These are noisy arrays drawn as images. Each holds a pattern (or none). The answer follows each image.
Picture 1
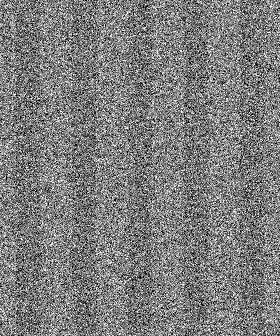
vertical stripes
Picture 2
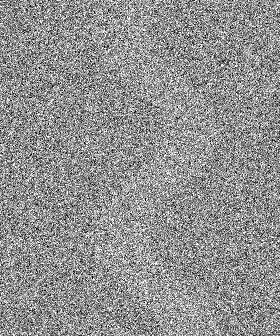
a wavy band
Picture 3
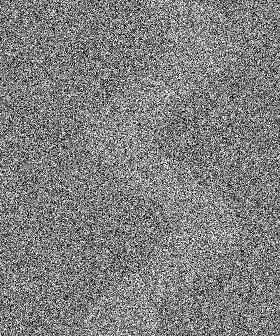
a wavy band
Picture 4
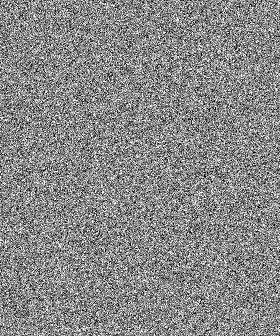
only noise
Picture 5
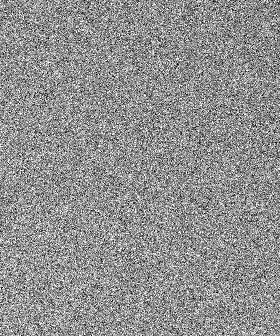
a smooth slope
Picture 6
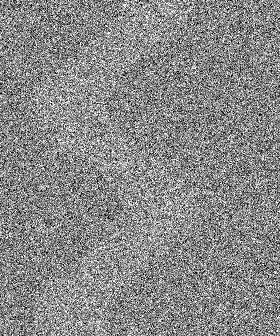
a wavy band
